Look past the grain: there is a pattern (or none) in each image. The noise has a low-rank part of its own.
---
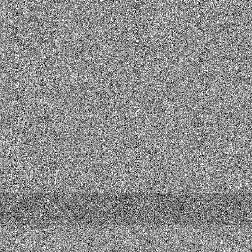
one horizontal stripe
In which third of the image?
bottom
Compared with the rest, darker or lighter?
darker
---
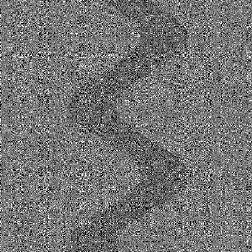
a wavy band
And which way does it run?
top to bottom
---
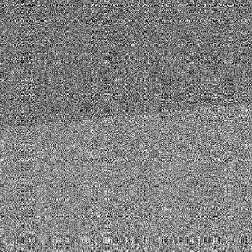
a sharp edge
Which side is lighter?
bottom
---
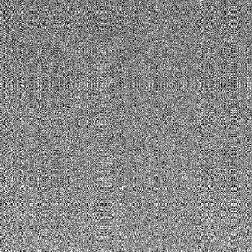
a smooth slope
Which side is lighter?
bottom
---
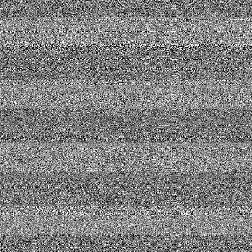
horizontal stripes
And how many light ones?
4
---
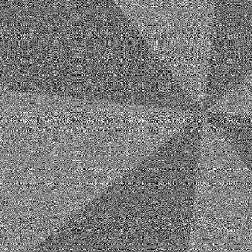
spokes from one point
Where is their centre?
middle right
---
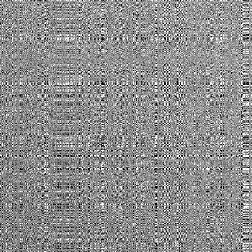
a smooth slope
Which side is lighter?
top right
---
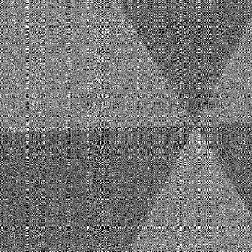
spokes from one point
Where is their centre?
middle right
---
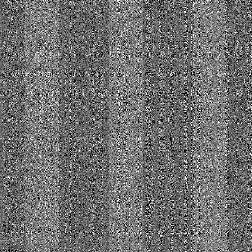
vertical stripes
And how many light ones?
3
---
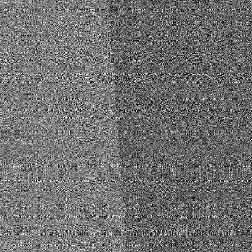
a sharp edge
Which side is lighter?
left
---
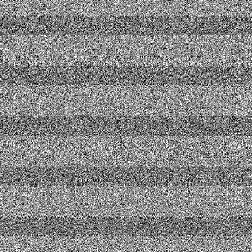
horizontal stripes
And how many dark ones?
5
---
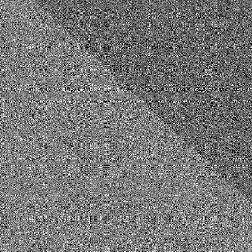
a sharp edge
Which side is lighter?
bottom left
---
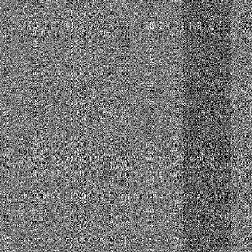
one vertical stripe
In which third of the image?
right
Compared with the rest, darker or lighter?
darker
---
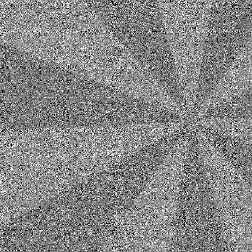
spokes from one point
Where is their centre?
middle right
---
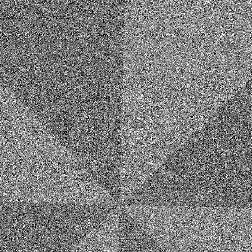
spokes from one point
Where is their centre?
bottom middle
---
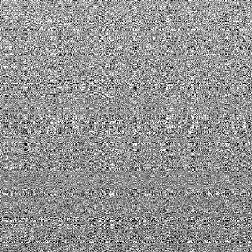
a smooth slope
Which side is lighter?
top
